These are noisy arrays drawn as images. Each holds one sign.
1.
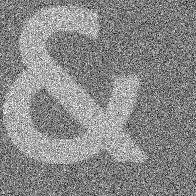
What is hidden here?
light ampersand
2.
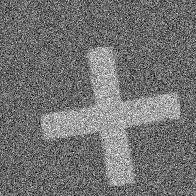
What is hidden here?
light plus sign
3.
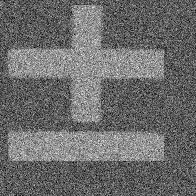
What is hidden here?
light plus-minus sign
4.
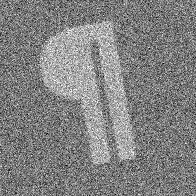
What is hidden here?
light pilcrow
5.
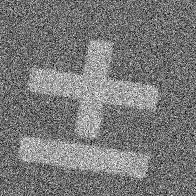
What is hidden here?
light plus-minus sign
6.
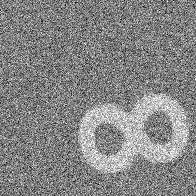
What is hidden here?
light infinity sign
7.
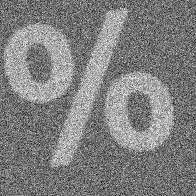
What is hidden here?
light percent sign
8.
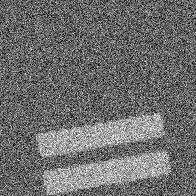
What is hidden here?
light equals sign
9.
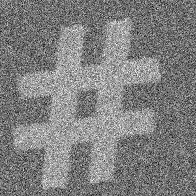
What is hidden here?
light hash sign
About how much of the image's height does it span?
nearly all
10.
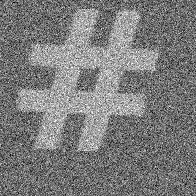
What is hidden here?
light hash sign
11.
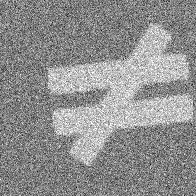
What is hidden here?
light not-equal sign
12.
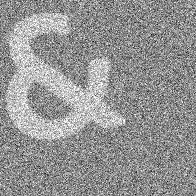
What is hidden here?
light ampersand
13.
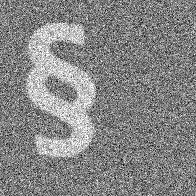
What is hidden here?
light section sign
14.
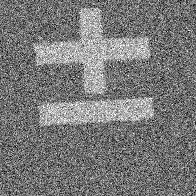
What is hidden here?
light plus-minus sign
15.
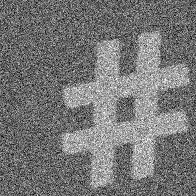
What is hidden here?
light hash sign
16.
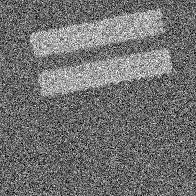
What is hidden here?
light equals sign
